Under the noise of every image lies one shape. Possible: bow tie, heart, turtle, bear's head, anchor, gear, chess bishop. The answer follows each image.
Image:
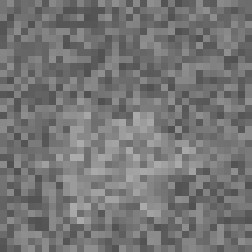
turtle
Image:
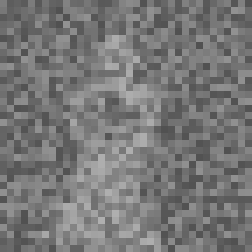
chess bishop
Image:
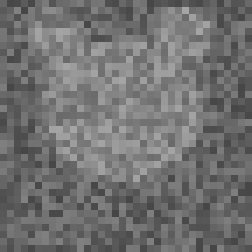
bear's head
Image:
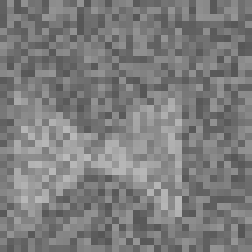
bow tie
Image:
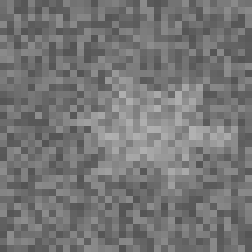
turtle
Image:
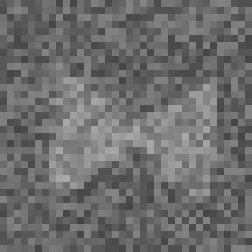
bow tie
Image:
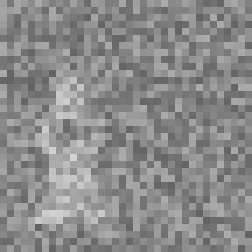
chess bishop
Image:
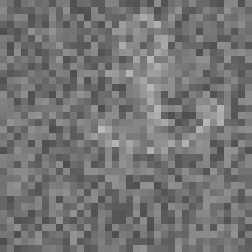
anchor
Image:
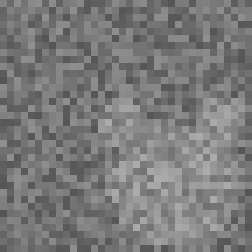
bear's head
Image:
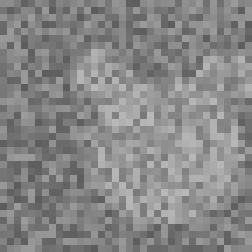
bear's head
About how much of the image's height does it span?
two thirds
